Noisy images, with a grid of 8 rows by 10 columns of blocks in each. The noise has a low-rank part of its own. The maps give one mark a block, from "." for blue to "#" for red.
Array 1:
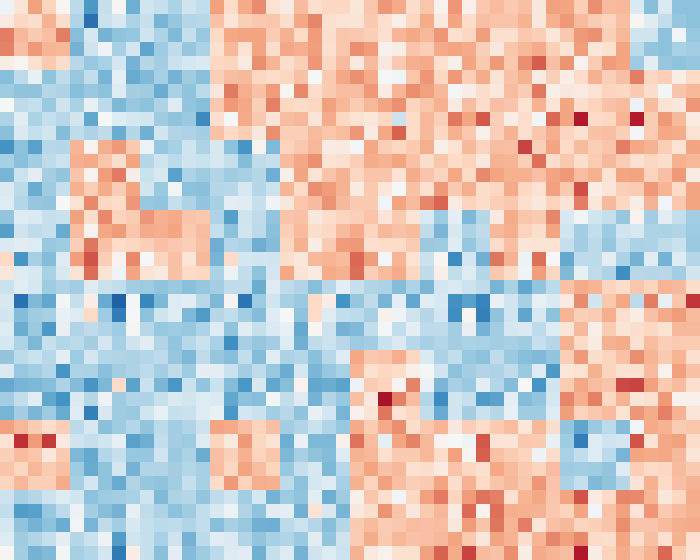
# . . # # # # # # .
. . . # # # # # # #
. # . . # # # # # #
. # # . # # . # . .
. . . . . . . . # #
. . . . . # . . # #
# . . # . # # # . #
. . . . . # # # # #
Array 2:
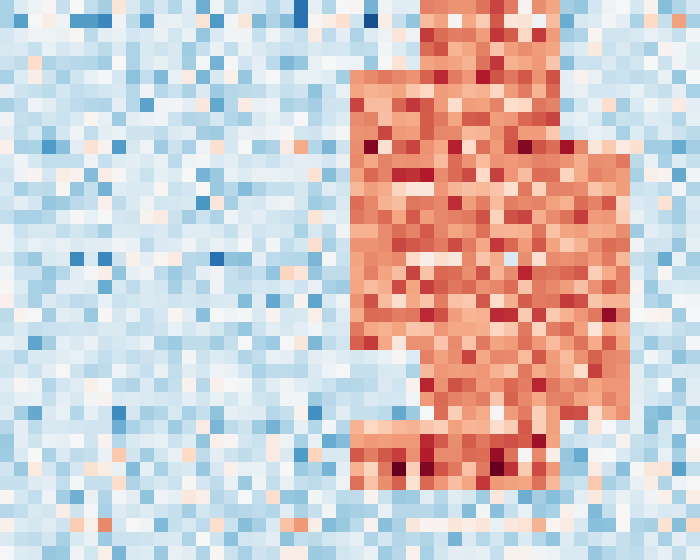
. . . . . . # # . .
. . . . . # # # . .
. . . . . # # # # .
. . . . . # # # # .
. . . . . # # # # .
. . . . . . # # # .
. . . . . # # # . .
. . . . . . . . . .
